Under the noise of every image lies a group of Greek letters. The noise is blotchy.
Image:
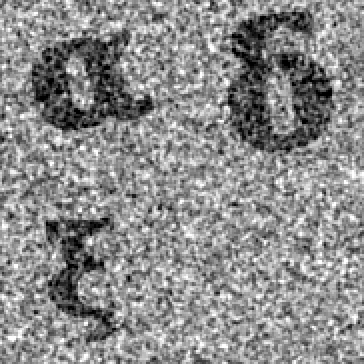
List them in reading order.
top left: alpha; top right: delta; bottom left: xi
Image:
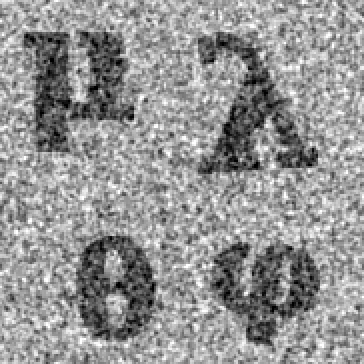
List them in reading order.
top left: mu; top right: lambda; bottom left: theta; bottom right: phi
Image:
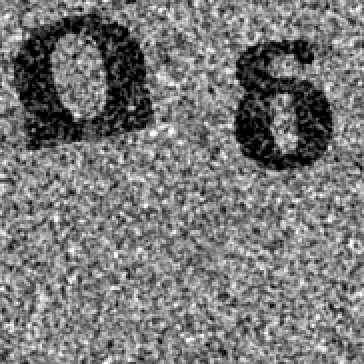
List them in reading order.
top left: omega; top right: delta
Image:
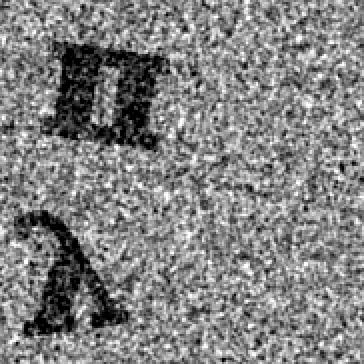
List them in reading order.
top left: pi; bottom left: lambda
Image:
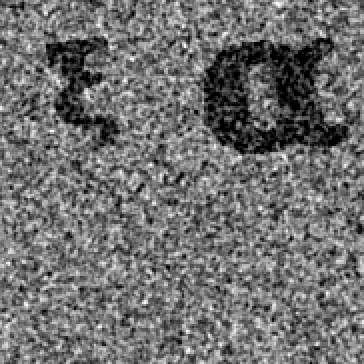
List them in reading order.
top left: xi; top right: alpha
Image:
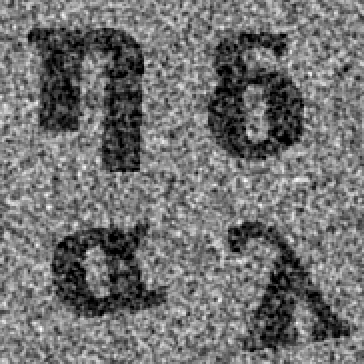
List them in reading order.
top left: eta; top right: delta; bottom left: alpha; bottom right: lambda
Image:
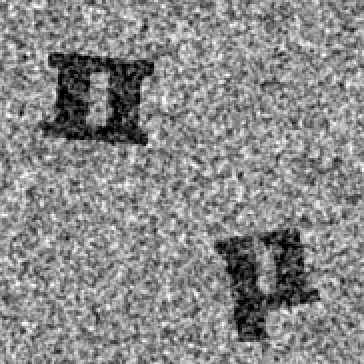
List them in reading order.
top left: pi; bottom right: mu
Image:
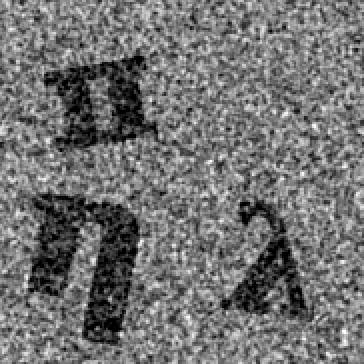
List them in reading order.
top left: pi; bottom left: eta; bottom right: lambda
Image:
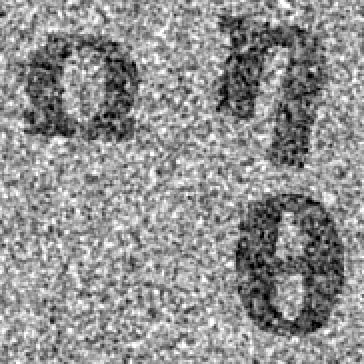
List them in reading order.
top left: omega; top right: eta; bottom right: theta
